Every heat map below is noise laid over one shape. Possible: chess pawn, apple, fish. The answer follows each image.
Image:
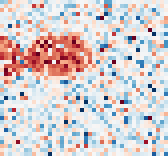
fish
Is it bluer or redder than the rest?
redder
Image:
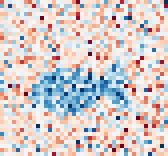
fish
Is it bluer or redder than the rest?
bluer
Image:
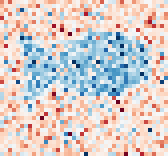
fish
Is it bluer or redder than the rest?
bluer
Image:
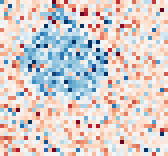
apple
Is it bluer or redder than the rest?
bluer
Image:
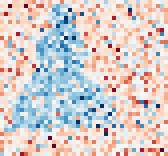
chess pawn
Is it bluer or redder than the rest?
bluer
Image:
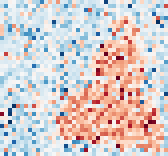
chess pawn
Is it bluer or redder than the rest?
redder
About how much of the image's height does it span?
nearly all
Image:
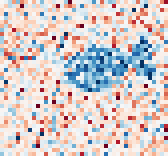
fish
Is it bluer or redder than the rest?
bluer
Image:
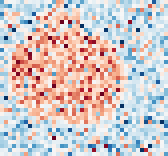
apple
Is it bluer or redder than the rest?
redder
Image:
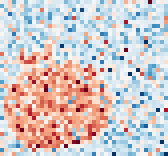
apple
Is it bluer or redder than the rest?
redder
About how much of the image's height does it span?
two thirds
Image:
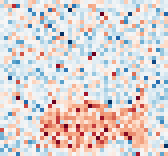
fish
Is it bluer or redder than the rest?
redder
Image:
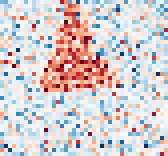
chess pawn
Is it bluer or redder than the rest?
redder
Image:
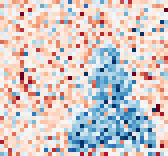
chess pawn
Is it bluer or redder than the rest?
bluer
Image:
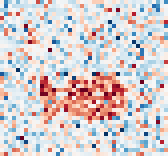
fish
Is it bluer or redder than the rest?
redder
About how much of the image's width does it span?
half
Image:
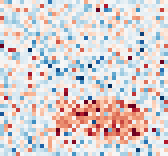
fish
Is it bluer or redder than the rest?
redder
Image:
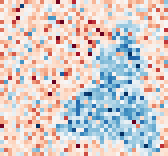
chess pawn
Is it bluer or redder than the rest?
bluer
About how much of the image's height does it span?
nearly all
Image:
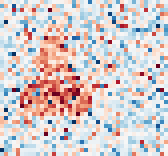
chess pawn
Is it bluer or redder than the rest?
redder
